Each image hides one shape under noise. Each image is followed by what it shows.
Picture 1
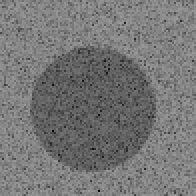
disc
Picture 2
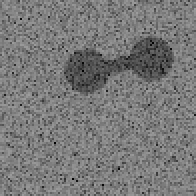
dumbbell
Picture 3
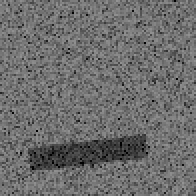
bar
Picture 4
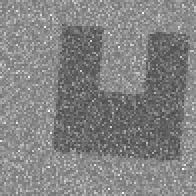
square with a notch
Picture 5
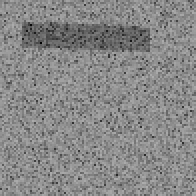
bar
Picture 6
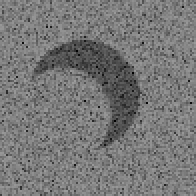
crescent
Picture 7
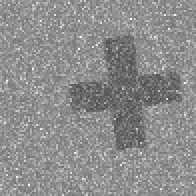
cross
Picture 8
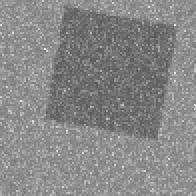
square
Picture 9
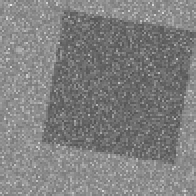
square
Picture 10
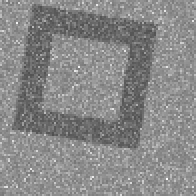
square frame
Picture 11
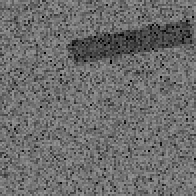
bar
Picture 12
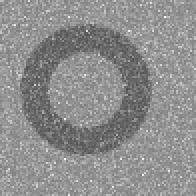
ring
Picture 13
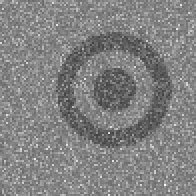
bullseye
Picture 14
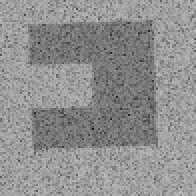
square with a notch
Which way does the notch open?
left
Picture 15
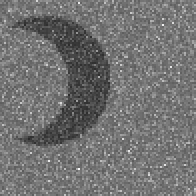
crescent
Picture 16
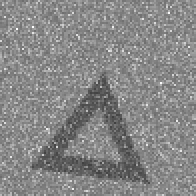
triangle frame
